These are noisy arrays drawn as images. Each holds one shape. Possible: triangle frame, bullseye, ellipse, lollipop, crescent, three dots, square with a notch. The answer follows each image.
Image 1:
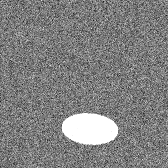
ellipse
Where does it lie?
bottom middle
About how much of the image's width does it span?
a third
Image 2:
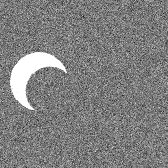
crescent
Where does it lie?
middle left
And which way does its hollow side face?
down and right
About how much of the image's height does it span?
a third
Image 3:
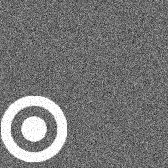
bullseye
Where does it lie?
bottom left
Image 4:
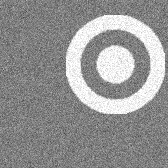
bullseye
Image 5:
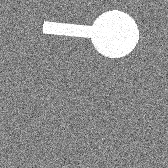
lollipop
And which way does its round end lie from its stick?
right
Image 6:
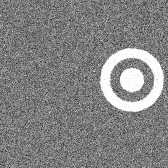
bullseye
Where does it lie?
middle right
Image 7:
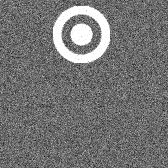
bullseye
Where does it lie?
top middle
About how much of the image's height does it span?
a third
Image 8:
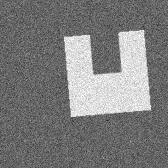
square with a notch
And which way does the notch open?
up
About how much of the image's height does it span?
half
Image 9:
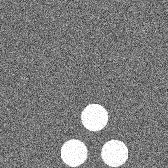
three dots
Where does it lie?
bottom middle
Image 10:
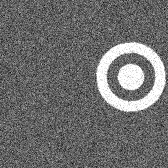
bullseye
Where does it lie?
middle right
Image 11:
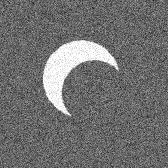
crescent
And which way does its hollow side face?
down and right
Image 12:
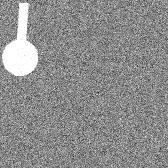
lollipop
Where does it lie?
top left
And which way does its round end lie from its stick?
down
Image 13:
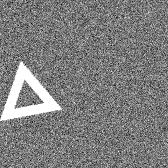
triangle frame
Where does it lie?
middle left
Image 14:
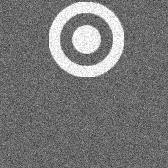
bullseye
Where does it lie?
top middle
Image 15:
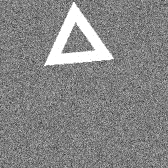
triangle frame
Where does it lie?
top middle
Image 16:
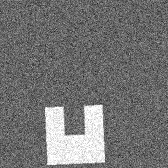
square with a notch
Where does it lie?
bottom middle
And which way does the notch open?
up
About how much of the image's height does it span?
a third
